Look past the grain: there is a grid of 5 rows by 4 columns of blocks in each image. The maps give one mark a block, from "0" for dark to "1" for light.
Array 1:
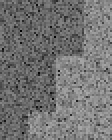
0 0 0 1
0 0 0 1
0 0 1 1
0 0 1 1
0 1 1 1
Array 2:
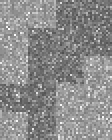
1 1 0 0
1 0 0 0
1 0 0 1
0 0 1 1
1 0 1 1
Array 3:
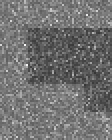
1 1 1 1
1 0 0 0
1 0 0 0
1 1 1 0
1 1 1 1
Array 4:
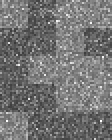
1 0 1 1
0 0 1 0
0 1 1 1
0 0 1 1
1 0 0 0
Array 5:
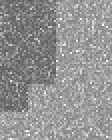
0 0 1 1
0 0 1 1
0 0 1 1
0 1 1 1
1 1 1 1
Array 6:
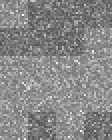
1 0 0 0
0 0 0 1
1 1 1 1
1 1 1 1
1 0 1 0
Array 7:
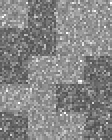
1 0 1 1
0 0 1 1
0 1 1 0
1 1 0 0
0 1 1 0
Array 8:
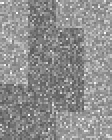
1 0 1 1
1 0 0 1
1 0 0 1
0 0 0 1
0 0 1 1
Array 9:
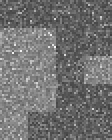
0 0 0 0
1 1 0 0
1 1 0 1
1 1 0 0
1 0 0 0
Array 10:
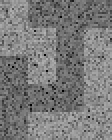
1 0 0 0
1 1 0 1
0 1 0 1
0 0 0 1
0 1 1 1
